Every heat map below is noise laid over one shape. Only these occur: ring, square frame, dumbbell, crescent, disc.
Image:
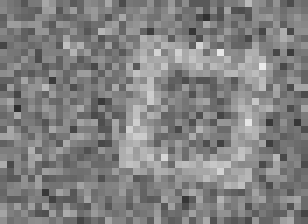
light square frame
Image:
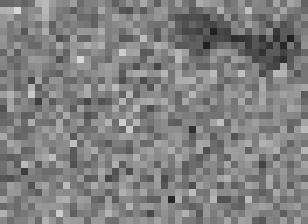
dark dumbbell, top right
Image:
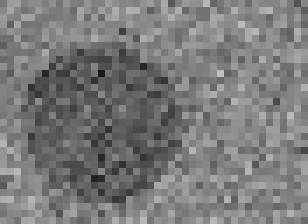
dark disc
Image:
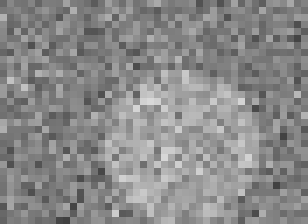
light disc
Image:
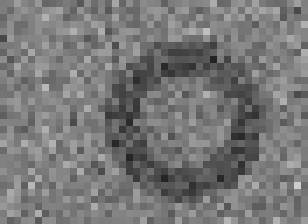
dark ring
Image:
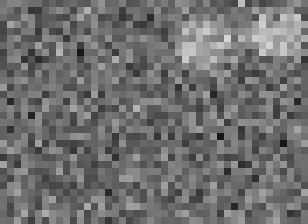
light dumbbell, top right
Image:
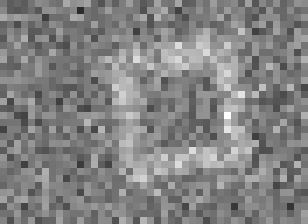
light square frame
